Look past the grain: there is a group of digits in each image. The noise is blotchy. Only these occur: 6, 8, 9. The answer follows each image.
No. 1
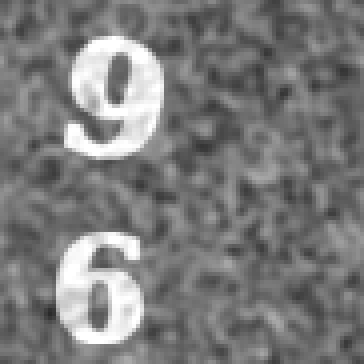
top left: light 9; bottom left: light 6
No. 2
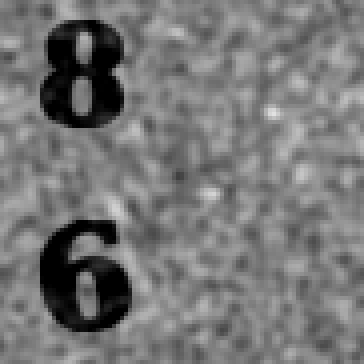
top left: dark 8; bottom left: dark 6
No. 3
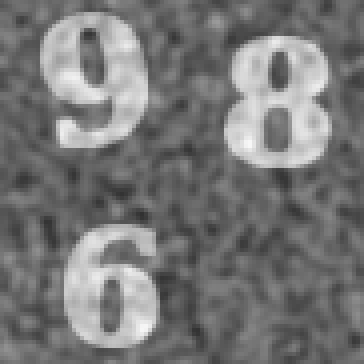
top left: light 9; top right: light 8; bottom left: light 6
